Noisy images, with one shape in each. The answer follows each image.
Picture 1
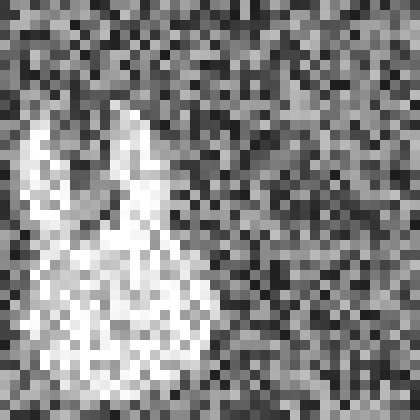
light rabbit's head
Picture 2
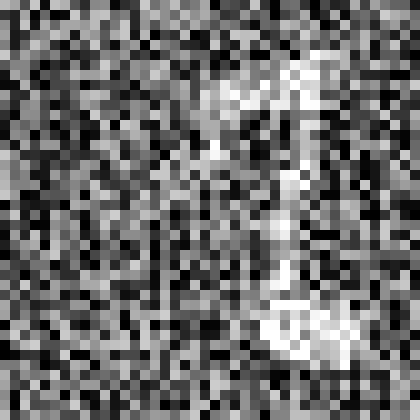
light musical note
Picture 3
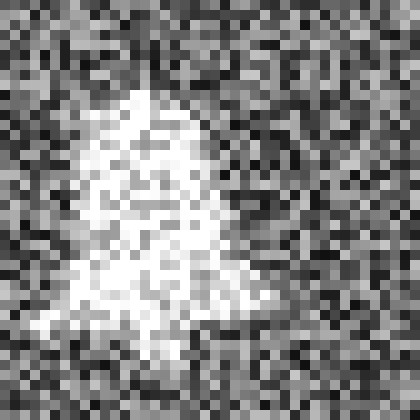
light bell
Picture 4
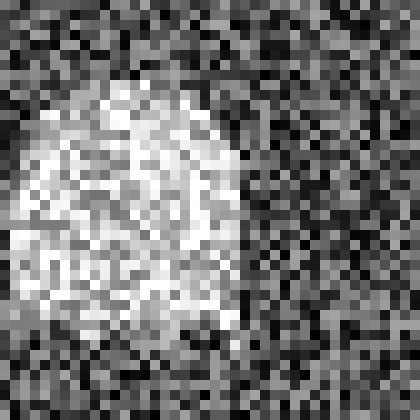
light ghost
